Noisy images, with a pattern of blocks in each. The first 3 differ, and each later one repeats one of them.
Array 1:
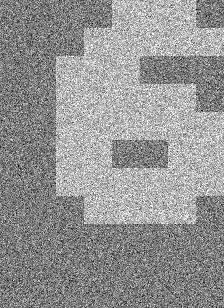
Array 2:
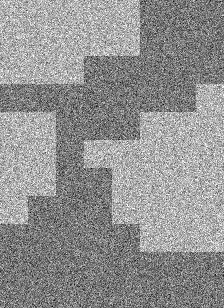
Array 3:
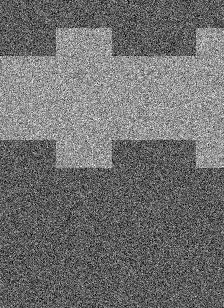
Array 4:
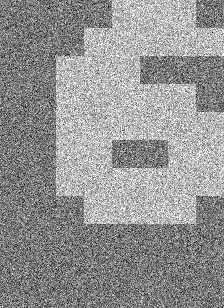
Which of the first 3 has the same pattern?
1
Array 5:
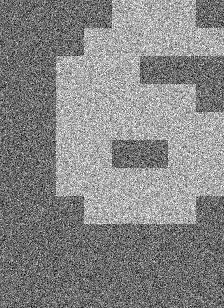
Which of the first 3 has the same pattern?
1
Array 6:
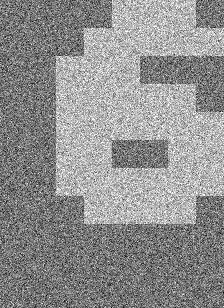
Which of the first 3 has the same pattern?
1
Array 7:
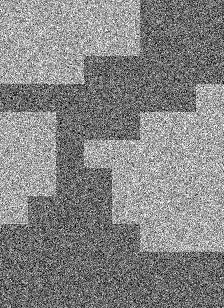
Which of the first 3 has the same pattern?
2
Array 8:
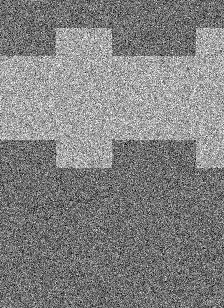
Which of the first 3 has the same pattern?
3
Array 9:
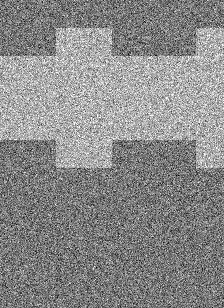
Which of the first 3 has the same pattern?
3
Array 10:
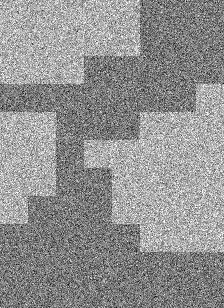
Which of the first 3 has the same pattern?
2
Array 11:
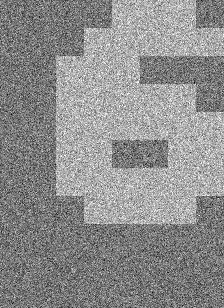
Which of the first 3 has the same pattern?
1
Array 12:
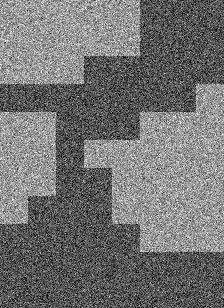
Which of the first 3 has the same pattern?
2
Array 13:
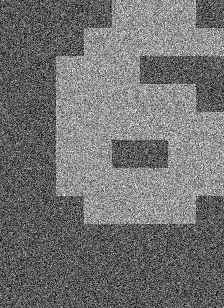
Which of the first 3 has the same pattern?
1
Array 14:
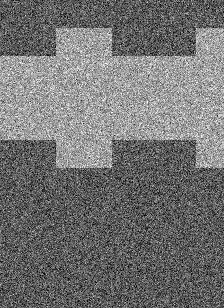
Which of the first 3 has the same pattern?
3
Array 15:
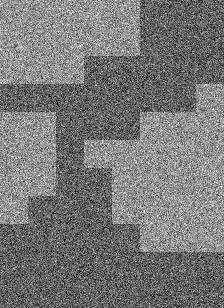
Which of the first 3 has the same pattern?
2
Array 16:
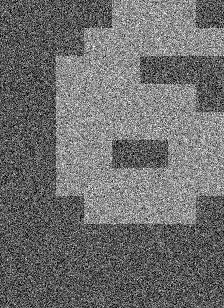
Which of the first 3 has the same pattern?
1
